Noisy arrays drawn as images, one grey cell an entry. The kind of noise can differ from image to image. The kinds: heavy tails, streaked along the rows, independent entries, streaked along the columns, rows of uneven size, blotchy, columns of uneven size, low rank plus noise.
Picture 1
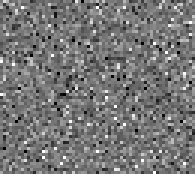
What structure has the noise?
heavy tails
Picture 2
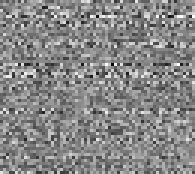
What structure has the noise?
rows of uneven size
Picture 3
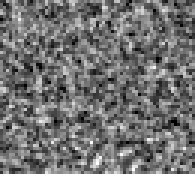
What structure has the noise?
blotchy
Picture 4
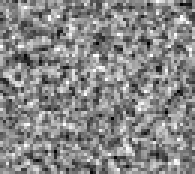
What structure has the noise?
blotchy
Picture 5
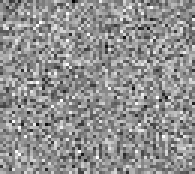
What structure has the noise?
independent entries
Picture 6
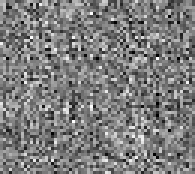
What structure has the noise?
low rank plus noise
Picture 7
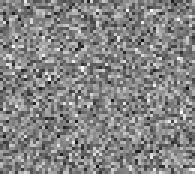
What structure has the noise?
independent entries
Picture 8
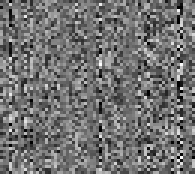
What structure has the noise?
columns of uneven size
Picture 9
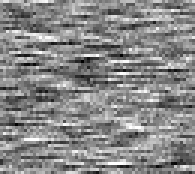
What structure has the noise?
streaked along the rows
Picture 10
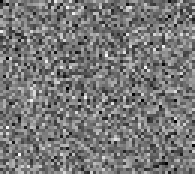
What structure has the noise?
independent entries
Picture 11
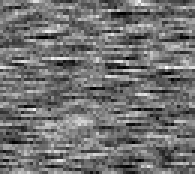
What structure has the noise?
streaked along the rows
